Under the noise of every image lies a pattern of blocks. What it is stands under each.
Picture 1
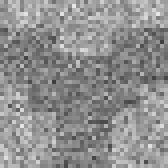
left and right mirror each other
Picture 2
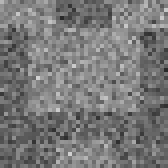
left and right mirror each other
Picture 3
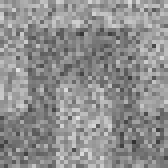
left and right mirror each other
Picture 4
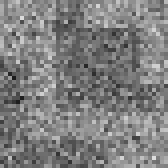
mirrored about the diagonal from the bottom left
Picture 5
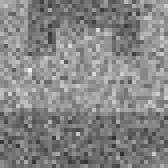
left and right mirror each other
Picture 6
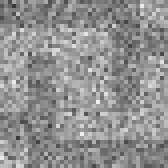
the same after a half turn
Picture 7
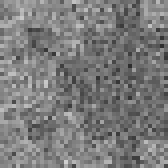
top and bottom mirror each other
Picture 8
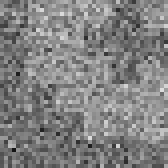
mirrored about the diagonal from the bottom left
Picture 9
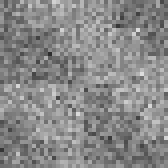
mirrored about the diagonal from the bottom left
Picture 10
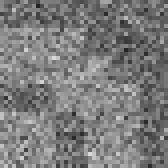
mirrored about the diagonal from the bottom left
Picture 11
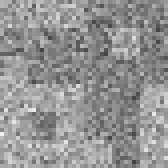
mirrored about the diagonal from the bottom left
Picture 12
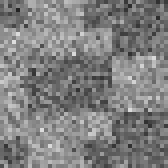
top and bottom mirror each other
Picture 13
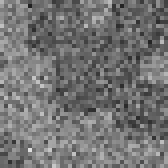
mirrored about the diagonal from the bottom left
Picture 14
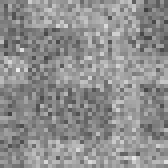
no symmetry
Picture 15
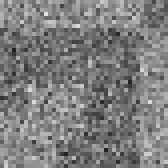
mirrored about the diagonal from the bottom left
